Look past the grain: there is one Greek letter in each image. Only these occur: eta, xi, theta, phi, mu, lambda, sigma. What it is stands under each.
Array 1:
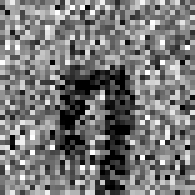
eta
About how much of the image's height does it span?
two thirds
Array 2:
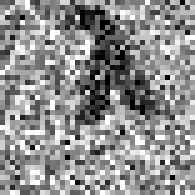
lambda
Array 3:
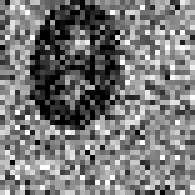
theta
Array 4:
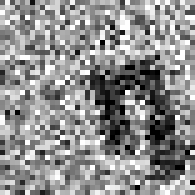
eta
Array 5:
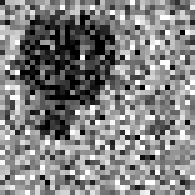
phi
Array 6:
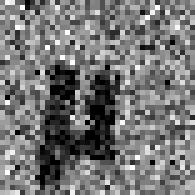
mu
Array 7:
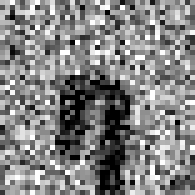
eta
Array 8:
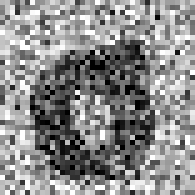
sigma
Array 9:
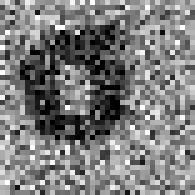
sigma
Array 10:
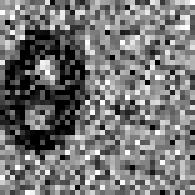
theta
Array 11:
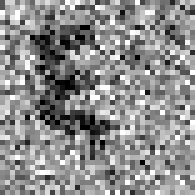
xi
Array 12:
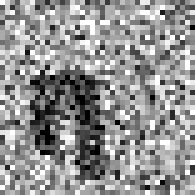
eta
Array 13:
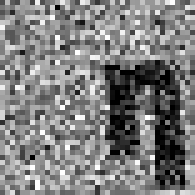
eta
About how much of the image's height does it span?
two thirds
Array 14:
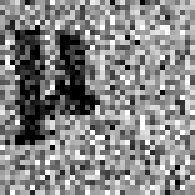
mu
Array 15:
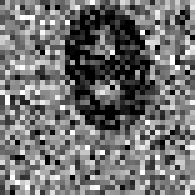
theta
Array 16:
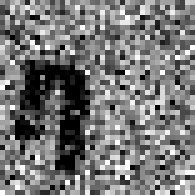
eta
